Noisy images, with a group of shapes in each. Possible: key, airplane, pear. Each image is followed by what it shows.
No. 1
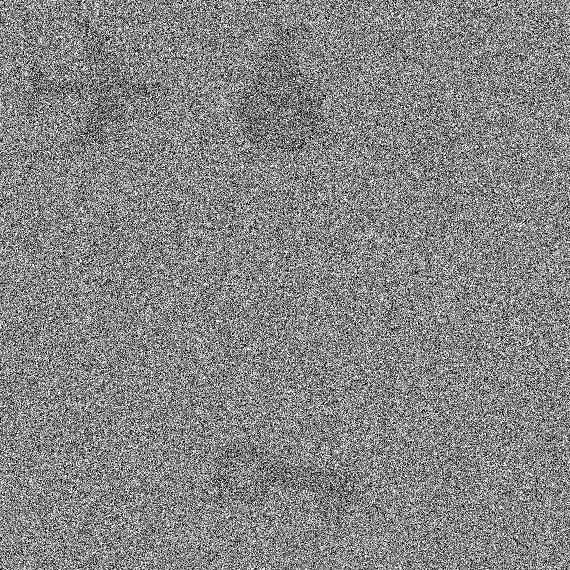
top left: airplane; top middle: pear; bottom middle: key
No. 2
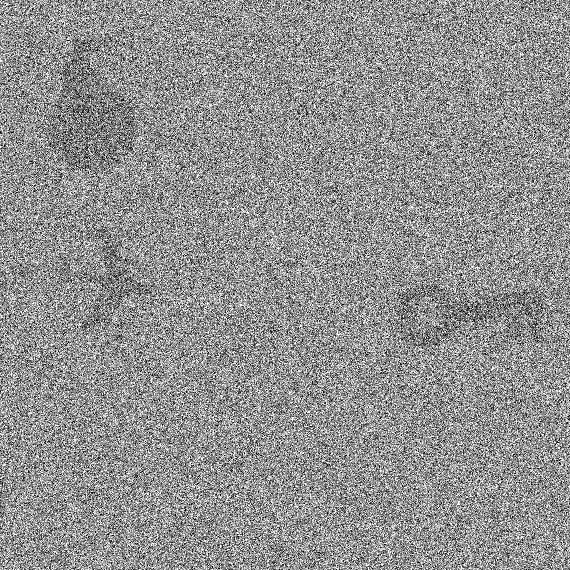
top left: pear; middle left: airplane; middle right: key
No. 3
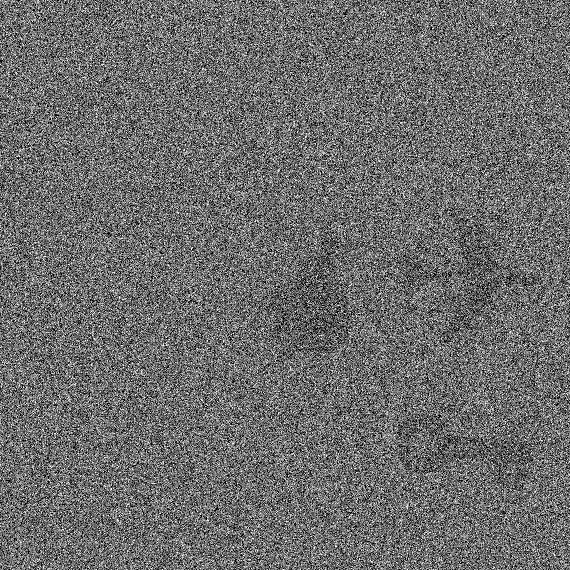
centre: pear; middle right: airplane; bottom right: key
